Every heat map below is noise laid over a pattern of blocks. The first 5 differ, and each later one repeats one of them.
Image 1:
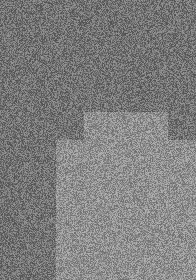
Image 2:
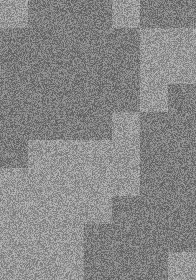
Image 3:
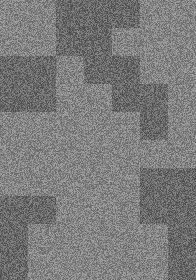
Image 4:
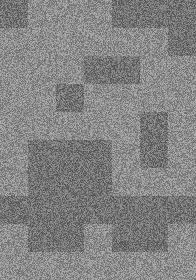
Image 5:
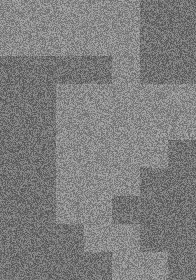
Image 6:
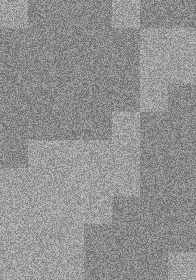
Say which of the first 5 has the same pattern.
2
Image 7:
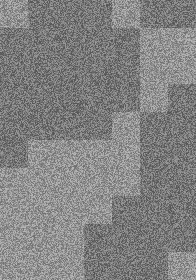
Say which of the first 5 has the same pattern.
2
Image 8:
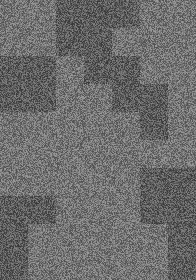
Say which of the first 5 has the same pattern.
3
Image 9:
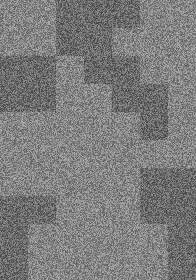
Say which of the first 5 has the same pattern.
3
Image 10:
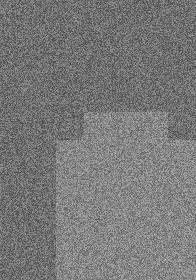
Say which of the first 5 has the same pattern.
1
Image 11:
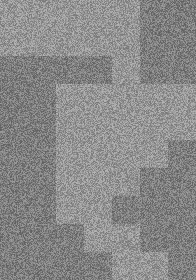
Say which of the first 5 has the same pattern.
5
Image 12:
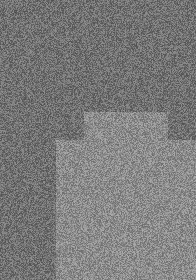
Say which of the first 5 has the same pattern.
1
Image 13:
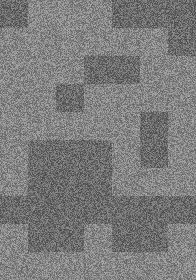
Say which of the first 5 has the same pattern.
4
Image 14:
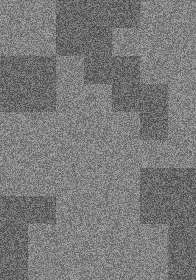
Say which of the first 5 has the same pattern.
3
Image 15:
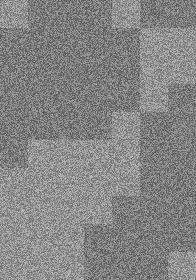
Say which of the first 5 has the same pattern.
2
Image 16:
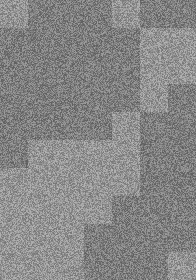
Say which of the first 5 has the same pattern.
2
